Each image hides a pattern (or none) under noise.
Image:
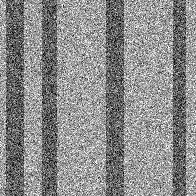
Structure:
bands of columns
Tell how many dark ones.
4
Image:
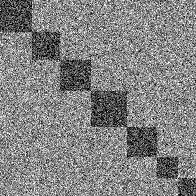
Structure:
blocks along the diagonal
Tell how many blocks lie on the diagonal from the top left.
7
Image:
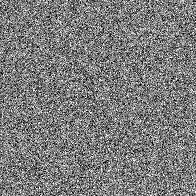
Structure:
only noise
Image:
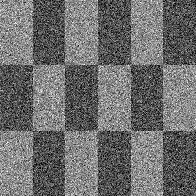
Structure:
a checkerboard
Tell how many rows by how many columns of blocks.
3 by 6
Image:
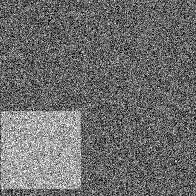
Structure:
one block
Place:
bottom left
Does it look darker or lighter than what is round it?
lighter
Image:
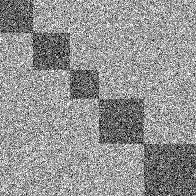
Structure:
blocks along the diagonal
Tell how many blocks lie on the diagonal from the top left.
5
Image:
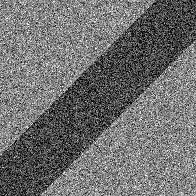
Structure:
a diagonal band
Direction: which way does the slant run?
bottom left to top right
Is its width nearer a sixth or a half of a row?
a half
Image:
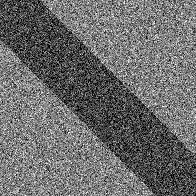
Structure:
a diagonal band
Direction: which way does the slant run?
top left to bottom right
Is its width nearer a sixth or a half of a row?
a half
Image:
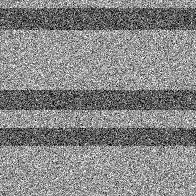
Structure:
bands of rows
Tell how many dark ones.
3
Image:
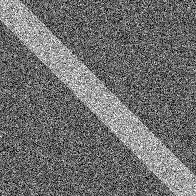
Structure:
a diagonal band
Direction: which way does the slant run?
top left to bottom right
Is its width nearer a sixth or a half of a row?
a sixth
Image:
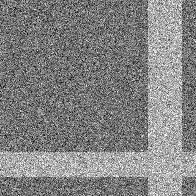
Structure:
bands of rows crossing bands of columns
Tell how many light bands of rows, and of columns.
1 and 1
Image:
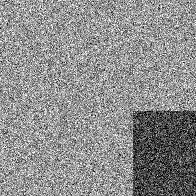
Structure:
one block
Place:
bottom right
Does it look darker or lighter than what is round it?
darker
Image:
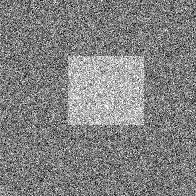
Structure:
one block
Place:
centre
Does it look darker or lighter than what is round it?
lighter
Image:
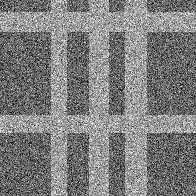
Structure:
bands of rows crossing bands of columns
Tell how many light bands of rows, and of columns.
2 and 3
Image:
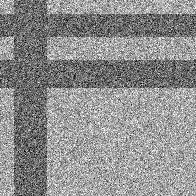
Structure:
bands of rows crossing bands of columns
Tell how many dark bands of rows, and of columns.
2 and 1
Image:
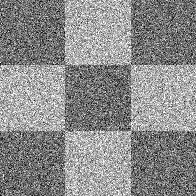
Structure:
a checkerboard
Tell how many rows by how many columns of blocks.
3 by 3
